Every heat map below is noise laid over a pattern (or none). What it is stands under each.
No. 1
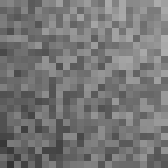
a smooth slope
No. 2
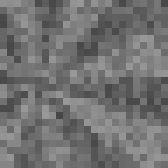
spokes from one point
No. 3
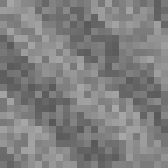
diagonal stripes
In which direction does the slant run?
top left to bottom right
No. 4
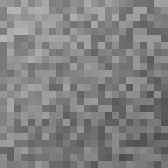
a smooth slope
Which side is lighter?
top left
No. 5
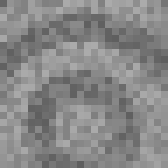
rings round one point
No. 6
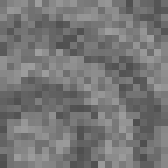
rings round one point
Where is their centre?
bottom left
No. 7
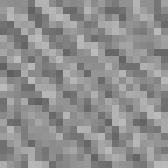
diagonal stripes
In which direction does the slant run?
top left to bottom right
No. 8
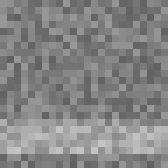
one horizontal stripe
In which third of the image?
bottom
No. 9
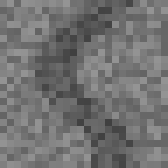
a wavy band
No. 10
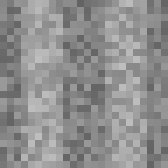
vertical stripes
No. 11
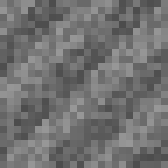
diagonal stripes
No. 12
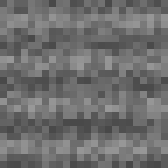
horizontal stripes
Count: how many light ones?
4
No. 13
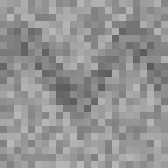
a wavy band
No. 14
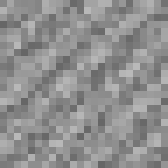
diagonal stripes
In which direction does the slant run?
bottom left to top right
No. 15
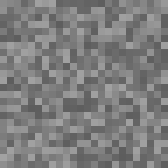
only noise
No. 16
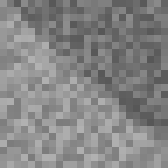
a sharp edge
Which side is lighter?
bottom left
